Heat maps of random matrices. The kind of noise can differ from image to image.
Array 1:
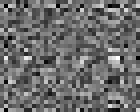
low rank plus noise
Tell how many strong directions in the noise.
one
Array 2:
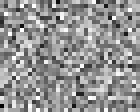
independent entries
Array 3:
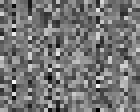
columns of uneven size
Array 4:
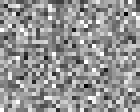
independent entries
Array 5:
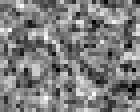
blotchy
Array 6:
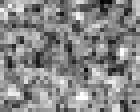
blotchy
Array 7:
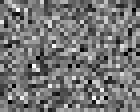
independent entries
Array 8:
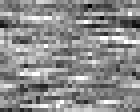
streaked along the rows
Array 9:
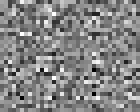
low rank plus noise
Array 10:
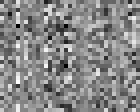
columns of uneven size
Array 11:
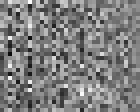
columns of uneven size
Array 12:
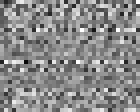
rows of uneven size
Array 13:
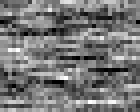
streaked along the rows
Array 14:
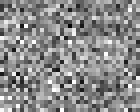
low rank plus noise
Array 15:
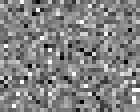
heavy tails
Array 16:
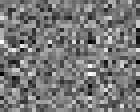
low rank plus noise
